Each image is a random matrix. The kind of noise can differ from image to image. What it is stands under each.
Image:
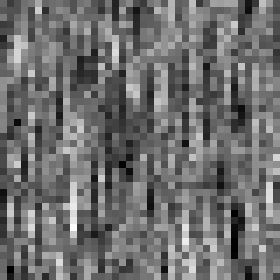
streaked along the columns
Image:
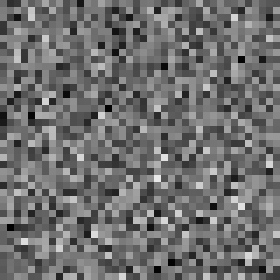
independent entries
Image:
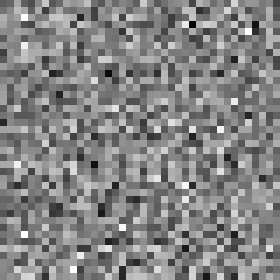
low rank plus noise
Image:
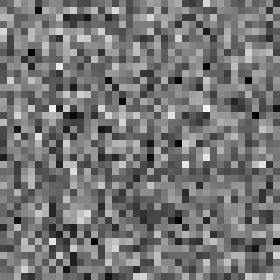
low rank plus noise
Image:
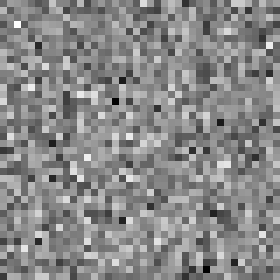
independent entries
